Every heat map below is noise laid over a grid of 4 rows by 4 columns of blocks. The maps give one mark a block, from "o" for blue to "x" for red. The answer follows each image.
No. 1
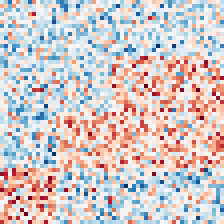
o o o o
o o x x
o x x x
x o o o
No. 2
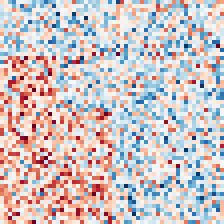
o o o o
x o o o
x x o o
x x o o
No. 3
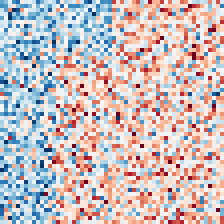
o o x x
o x x x
o x x x
o x x x
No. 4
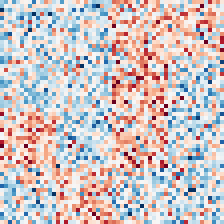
o o x x
o o x o
x o x o
o x o o
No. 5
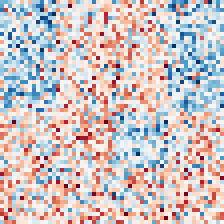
o x x o
o x x o
x x o x
x x x x
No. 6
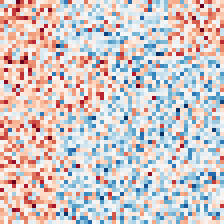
x o o x
x x o o
x o o o
x o o o
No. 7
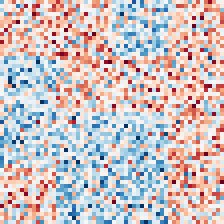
x x o x
o x x x
o o o x
x o o x
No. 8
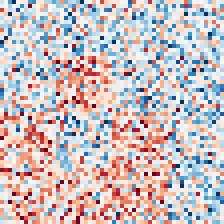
o o o o
o x o o
x o x o
x x x o
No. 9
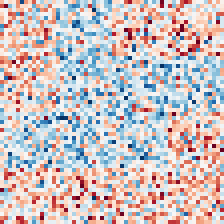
x o x x
x o o o
o o o x
x x x x
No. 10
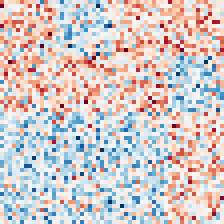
x o x x
x x x o
o o o x
o o o x
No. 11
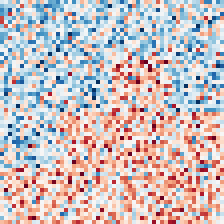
o o o o
o o x o
o x x x
x x x x
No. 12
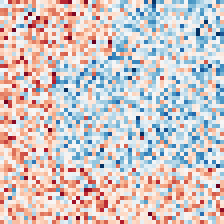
x x o o
x o o o
x o o o
x x x x
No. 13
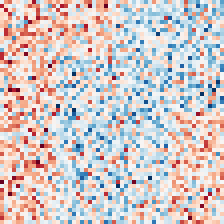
x x o o
x o o o
x o o x
x o o x
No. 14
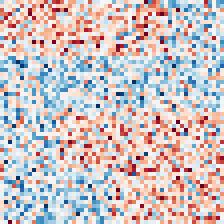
x x x o
o o o o
o x x x
o o x x
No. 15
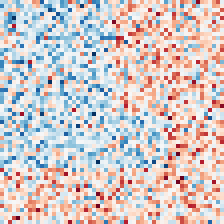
o o x x
o o x x
o o o x
x x x x
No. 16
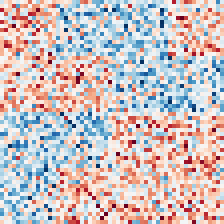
x o o x
x x o o
o o x x
o x x x
